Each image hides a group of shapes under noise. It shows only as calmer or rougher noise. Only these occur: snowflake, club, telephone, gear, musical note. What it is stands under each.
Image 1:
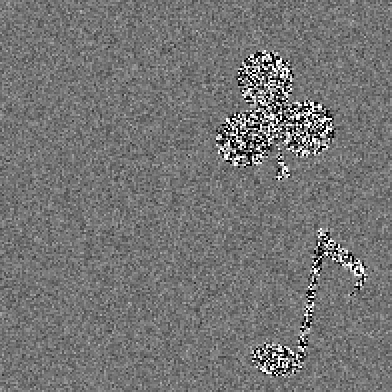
top right: rough club; bottom right: rough musical note
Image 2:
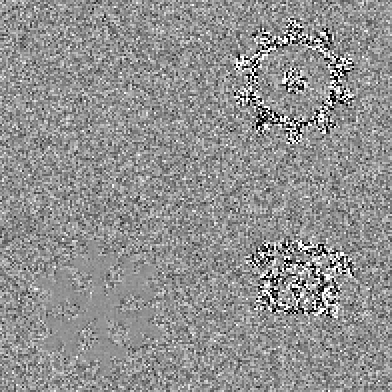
top right: rough gear; bottom left: calm snowflake; bottom right: rough telephone
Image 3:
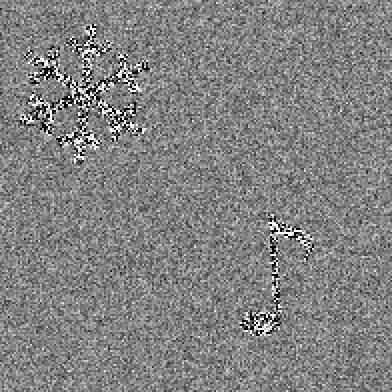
top left: rough snowflake; bottom right: rough musical note
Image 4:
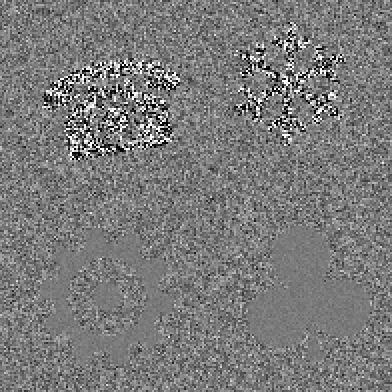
top left: rough telephone; top right: rough snowflake; bottom left: calm gear; bottom right: calm club
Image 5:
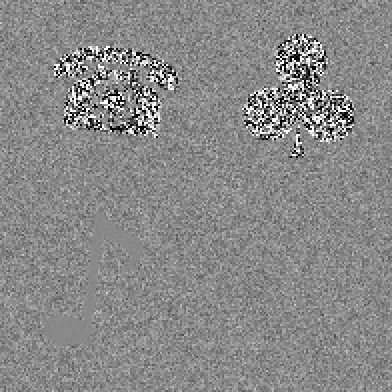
top left: rough telephone; top right: rough club; bottom left: calm musical note
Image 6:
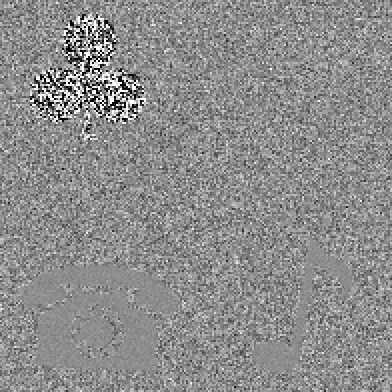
top left: rough club; bottom left: calm telephone; bottom right: calm musical note
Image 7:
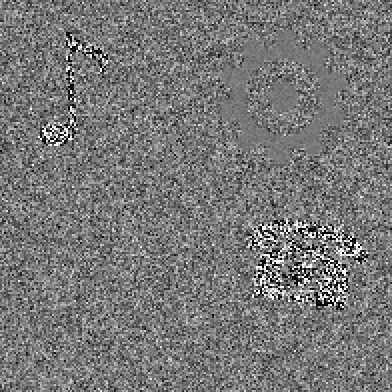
top left: rough musical note; top right: calm gear; bottom right: rough telephone
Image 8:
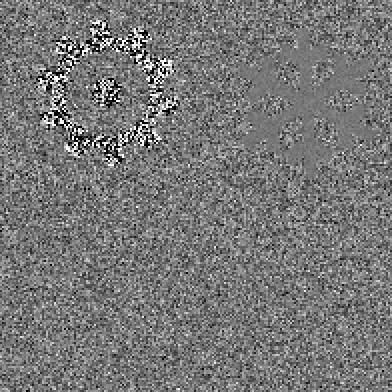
top left: rough gear; top right: calm snowflake
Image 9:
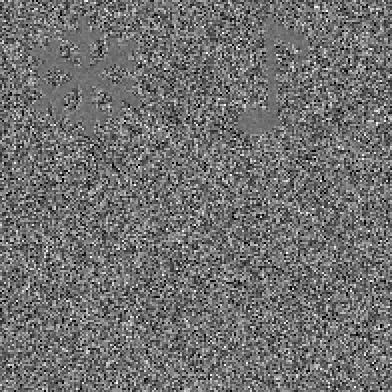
top left: calm snowflake; top right: calm musical note
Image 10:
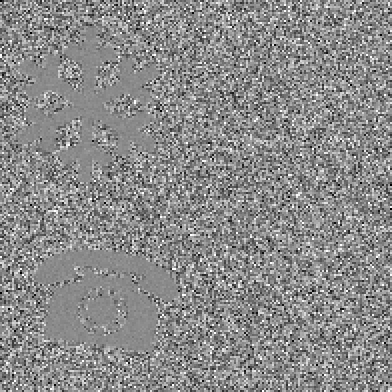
top left: calm snowflake; bottom left: calm telephone
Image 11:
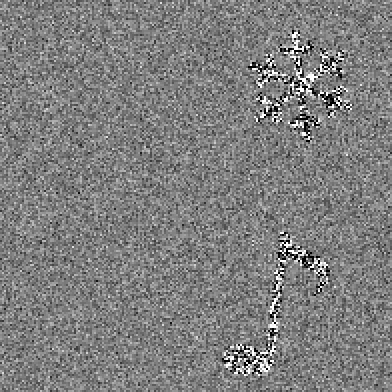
top right: rough snowflake; bottom right: rough musical note
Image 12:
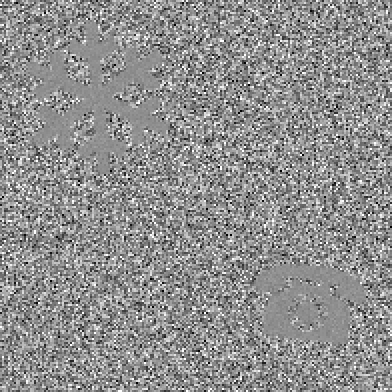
top left: calm snowflake; bottom right: calm telephone
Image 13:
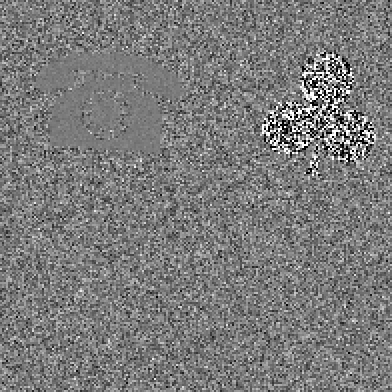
top left: calm telephone; top right: rough club
